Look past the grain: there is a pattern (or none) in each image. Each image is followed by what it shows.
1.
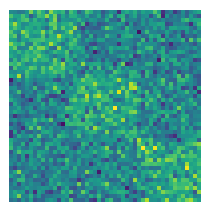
blocks along the diagonal
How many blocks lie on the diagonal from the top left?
3
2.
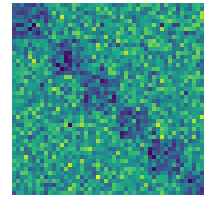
blocks along the diagonal
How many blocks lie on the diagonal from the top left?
6
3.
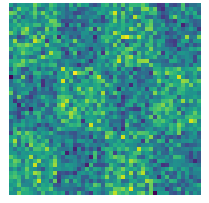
a checkerboard
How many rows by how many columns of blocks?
3 by 4
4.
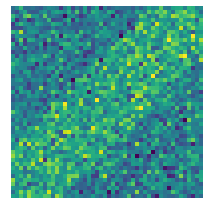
a diagonal band
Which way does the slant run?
bottom left to top right
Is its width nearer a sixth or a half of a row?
a half
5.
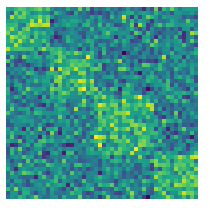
blocks along the diagonal
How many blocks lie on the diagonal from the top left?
4
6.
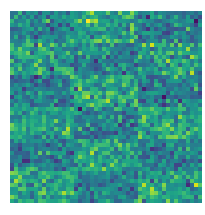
a checkerboard
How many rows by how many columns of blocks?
6 by 3
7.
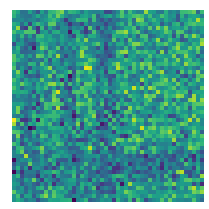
bands of rows crossing bands of columns
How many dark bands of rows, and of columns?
1 and 3
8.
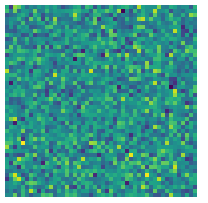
only noise
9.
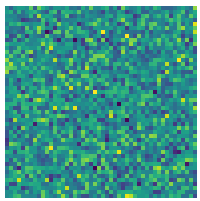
only noise
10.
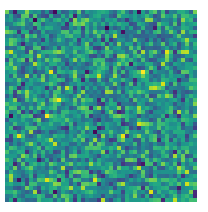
only noise
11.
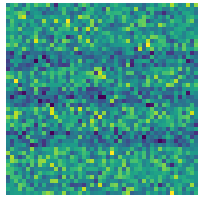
bands of rows
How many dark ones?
3
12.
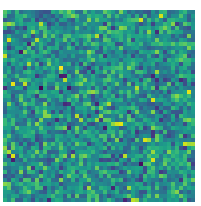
only noise
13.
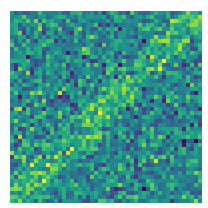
a diagonal band
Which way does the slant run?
bottom left to top right
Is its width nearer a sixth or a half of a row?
a sixth
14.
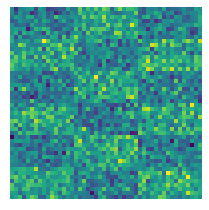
a checkerboard
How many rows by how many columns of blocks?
6 by 3
